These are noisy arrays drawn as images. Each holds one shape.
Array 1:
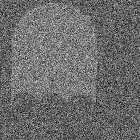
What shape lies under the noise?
ghost
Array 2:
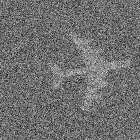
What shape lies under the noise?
airplane
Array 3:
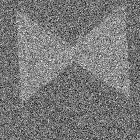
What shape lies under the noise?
bow tie
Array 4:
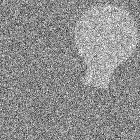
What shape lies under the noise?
light bulb
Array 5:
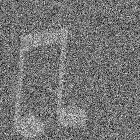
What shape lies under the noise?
pair of musical notes
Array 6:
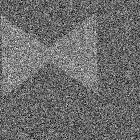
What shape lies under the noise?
bow tie
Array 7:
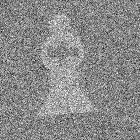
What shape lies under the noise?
chess bishop
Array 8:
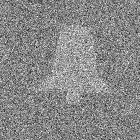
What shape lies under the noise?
bell
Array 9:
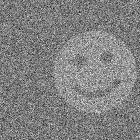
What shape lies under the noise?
smiling face
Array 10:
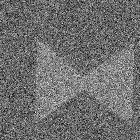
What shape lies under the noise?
bow tie
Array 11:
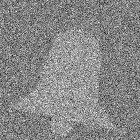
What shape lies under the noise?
bell
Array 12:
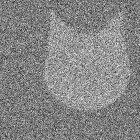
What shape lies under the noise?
cat's head
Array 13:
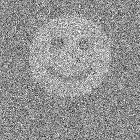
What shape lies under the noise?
smiling face
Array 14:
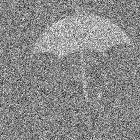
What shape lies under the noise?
umbrella
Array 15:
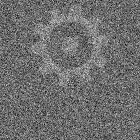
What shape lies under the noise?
gear
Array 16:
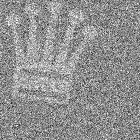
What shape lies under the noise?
chess queen
